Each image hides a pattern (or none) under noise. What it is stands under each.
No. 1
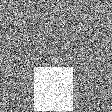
one block
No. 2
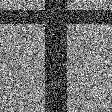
bands of rows crossing bands of columns
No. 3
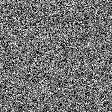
only noise
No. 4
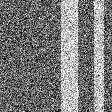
bands of columns
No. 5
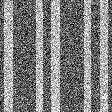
bands of columns
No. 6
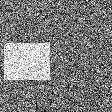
one block
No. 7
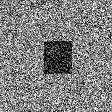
one block
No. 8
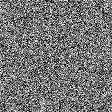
only noise
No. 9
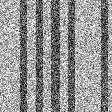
bands of columns
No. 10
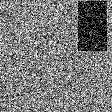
one block
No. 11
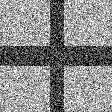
bands of rows crossing bands of columns
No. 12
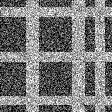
bands of rows crossing bands of columns
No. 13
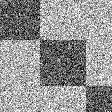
blocks along the diagonal
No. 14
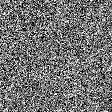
only noise
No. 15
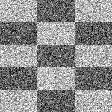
a checkerboard
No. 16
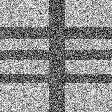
bands of rows crossing bands of columns
